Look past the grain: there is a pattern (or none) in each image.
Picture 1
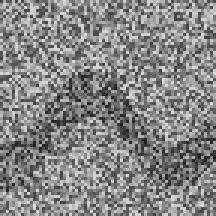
a wavy band
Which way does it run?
left to right
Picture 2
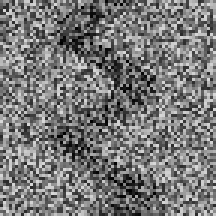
a wavy band
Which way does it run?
top to bottom
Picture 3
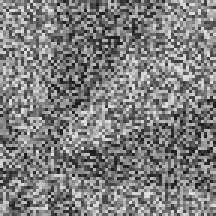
spokes from one point
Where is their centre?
bottom left
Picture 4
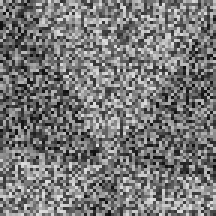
spokes from one point
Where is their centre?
bottom middle
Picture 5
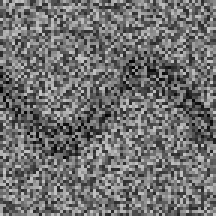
a wavy band
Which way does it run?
left to right
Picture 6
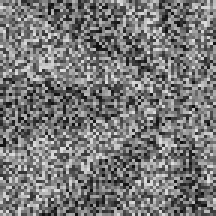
spokes from one point
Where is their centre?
middle right
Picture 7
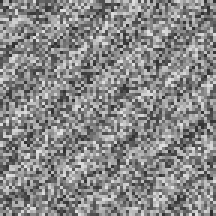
diagonal stripes
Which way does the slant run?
bottom left to top right
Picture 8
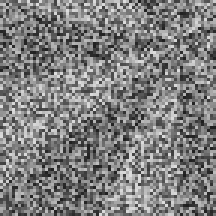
spokes from one point
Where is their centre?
top right
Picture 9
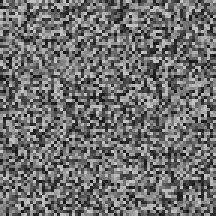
only noise
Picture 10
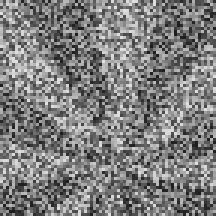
spokes from one point
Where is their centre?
bottom middle
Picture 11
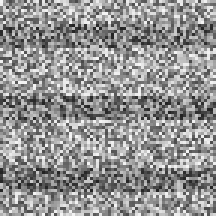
horizontal stripes
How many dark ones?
3
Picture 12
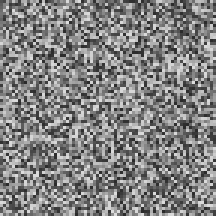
only noise
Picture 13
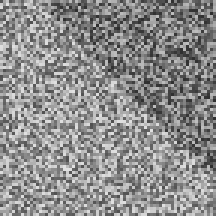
a sharp edge
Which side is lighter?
bottom left
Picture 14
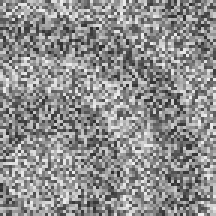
rings round one point
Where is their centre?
bottom left
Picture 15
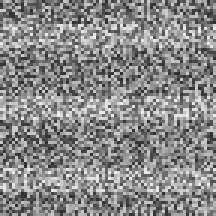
horizontal stripes
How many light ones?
3
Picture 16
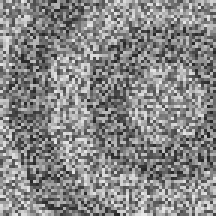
rings round one point
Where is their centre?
middle right
